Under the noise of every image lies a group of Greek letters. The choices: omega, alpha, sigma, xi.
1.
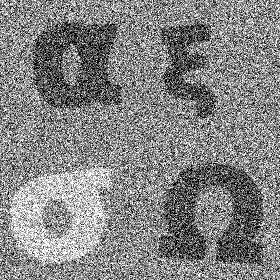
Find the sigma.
bottom left
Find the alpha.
top left
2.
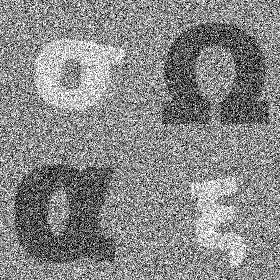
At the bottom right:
xi
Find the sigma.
top left
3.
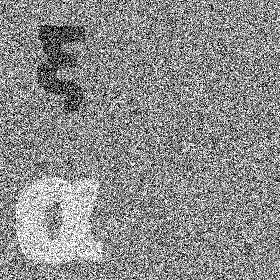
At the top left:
xi
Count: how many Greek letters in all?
2
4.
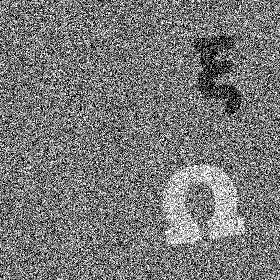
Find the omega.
bottom right
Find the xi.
top right
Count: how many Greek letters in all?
2
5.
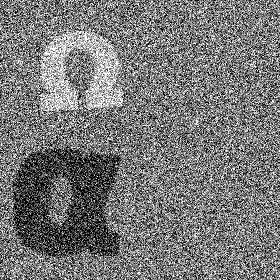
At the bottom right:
nothing
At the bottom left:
alpha
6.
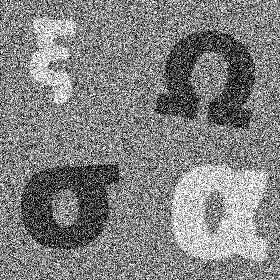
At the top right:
omega
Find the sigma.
bottom left
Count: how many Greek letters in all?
4
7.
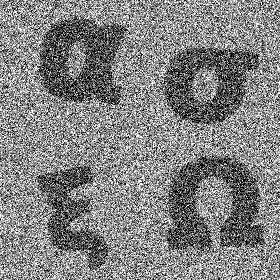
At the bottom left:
xi
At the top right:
sigma
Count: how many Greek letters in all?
4
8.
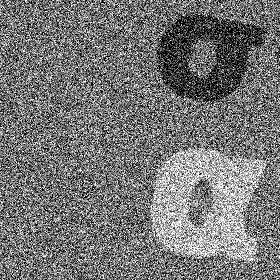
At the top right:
sigma
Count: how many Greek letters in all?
2
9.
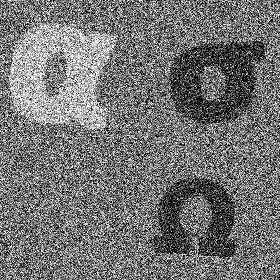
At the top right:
sigma
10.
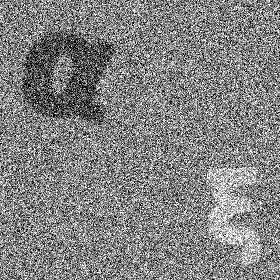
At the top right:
nothing
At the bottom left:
nothing
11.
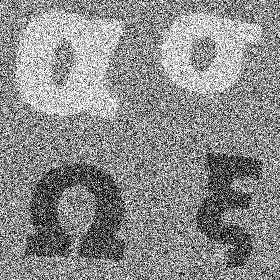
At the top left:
alpha
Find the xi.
bottom right
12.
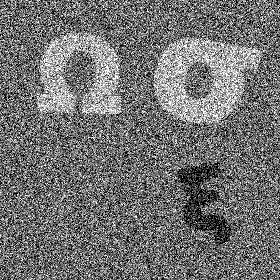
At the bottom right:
xi
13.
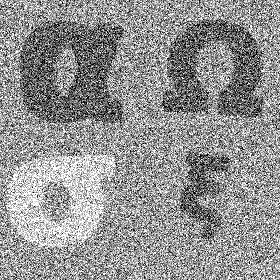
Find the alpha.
top left
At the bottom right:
xi
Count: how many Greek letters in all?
4
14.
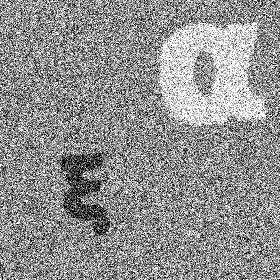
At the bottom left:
xi
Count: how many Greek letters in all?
2
